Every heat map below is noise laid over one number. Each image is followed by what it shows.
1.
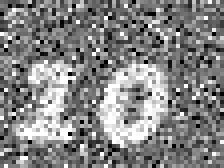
10
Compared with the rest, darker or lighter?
lighter
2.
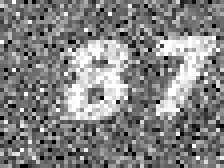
87
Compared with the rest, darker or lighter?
lighter
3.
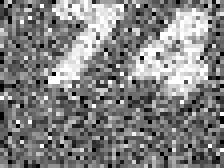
74
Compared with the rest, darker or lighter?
lighter
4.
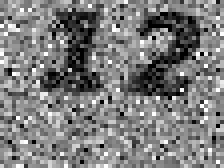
12
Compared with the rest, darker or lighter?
darker
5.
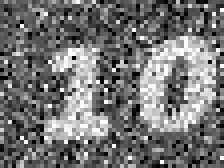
10
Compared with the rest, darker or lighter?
lighter
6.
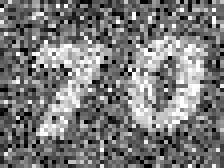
70
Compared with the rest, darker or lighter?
lighter
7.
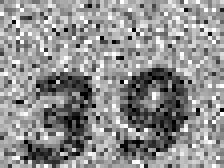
39
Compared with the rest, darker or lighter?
darker
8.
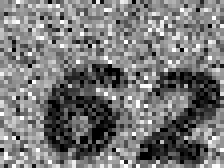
62
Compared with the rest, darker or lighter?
darker
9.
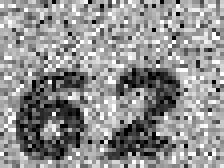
62
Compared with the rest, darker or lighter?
darker
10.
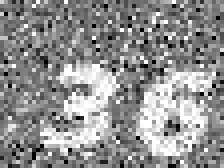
36
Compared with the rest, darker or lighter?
lighter
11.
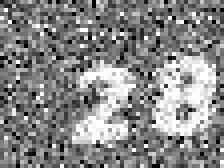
28
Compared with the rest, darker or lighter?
lighter
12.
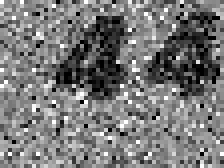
44
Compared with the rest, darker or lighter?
darker
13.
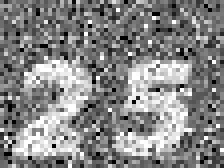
25
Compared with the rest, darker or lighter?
lighter
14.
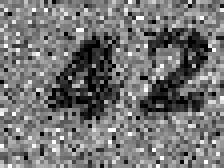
42
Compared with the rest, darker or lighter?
darker
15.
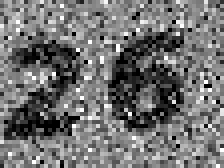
26
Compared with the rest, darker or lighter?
darker
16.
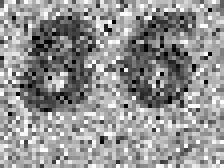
86
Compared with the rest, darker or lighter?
darker
